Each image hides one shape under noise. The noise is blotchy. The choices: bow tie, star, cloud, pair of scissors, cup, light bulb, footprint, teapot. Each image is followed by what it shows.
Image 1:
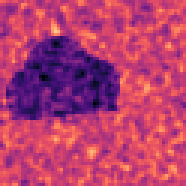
dark cloud
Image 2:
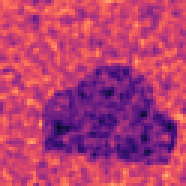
dark cloud
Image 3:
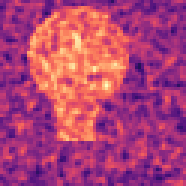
light light bulb
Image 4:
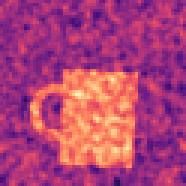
light cup
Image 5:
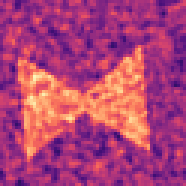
light bow tie
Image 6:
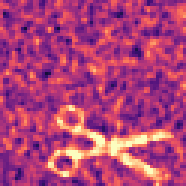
light pair of scissors
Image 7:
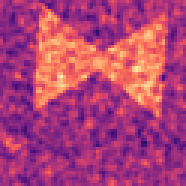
light bow tie
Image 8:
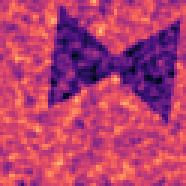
dark bow tie
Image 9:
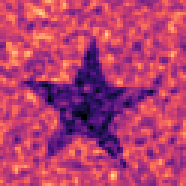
dark star
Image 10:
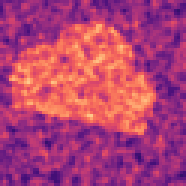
light cloud
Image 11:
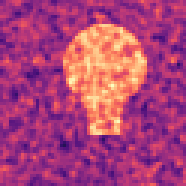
light light bulb
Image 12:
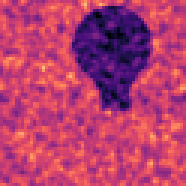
dark light bulb
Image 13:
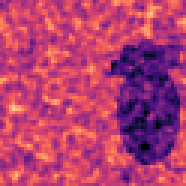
dark footprint
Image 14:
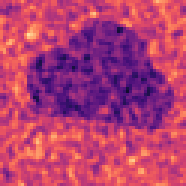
dark cloud
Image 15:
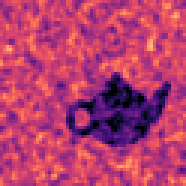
dark teapot
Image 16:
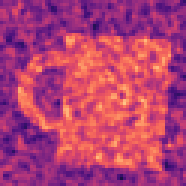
light cup
